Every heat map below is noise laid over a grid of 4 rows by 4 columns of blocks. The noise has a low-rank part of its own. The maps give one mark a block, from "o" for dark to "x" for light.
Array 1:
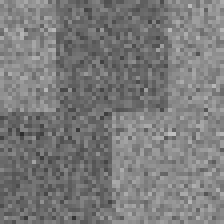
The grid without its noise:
x o o x
x o o x
o o x x
o o x x
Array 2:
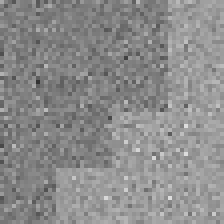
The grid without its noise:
o o o x
o o o x
o o x x
o x x x
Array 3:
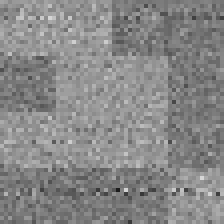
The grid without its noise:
x x o o
o x x o
x x x o
o o o x
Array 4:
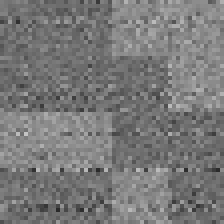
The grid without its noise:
o o x x
o o o x
x x o o
o o x o
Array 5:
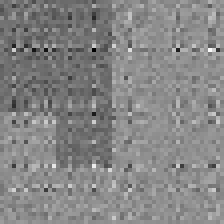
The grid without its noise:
o o x x
o o x x
x o x x
x x x x
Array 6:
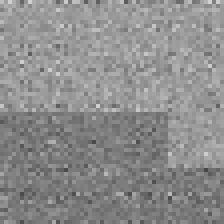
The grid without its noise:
x x x x
x x x x
o o o x
o o o o
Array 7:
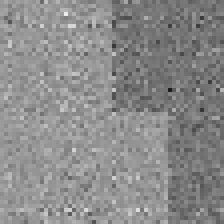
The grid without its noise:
x x o o
x x o o
x x x o
x x x o
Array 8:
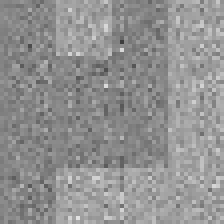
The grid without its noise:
o x o x
o o o x
o o o x
o x x x
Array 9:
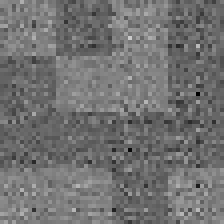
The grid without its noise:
x o x o
o x x o
o o o o
x x o x
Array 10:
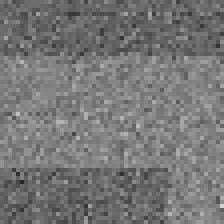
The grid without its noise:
o o o o
x x x x
x x x x
o o o x
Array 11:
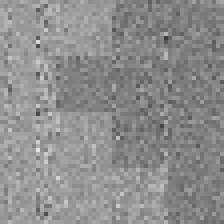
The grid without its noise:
x x o o
x o o o
x x o o
x x x o
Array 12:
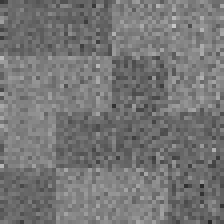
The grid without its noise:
o o x x
x x o x
x o o o
o x x o
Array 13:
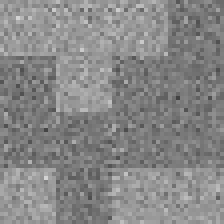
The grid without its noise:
x x x o
o x o o
o o o o
x o x x
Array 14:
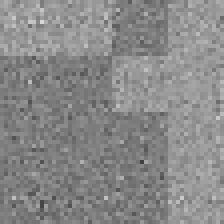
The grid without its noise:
x x o x
o o x x
o o o x
o o o x
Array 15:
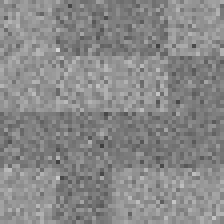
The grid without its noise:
x o o x
x x x o
o o o o
x o x x
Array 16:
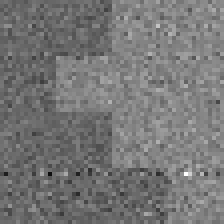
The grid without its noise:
o o x x
o x x x
o o x x
o o o x
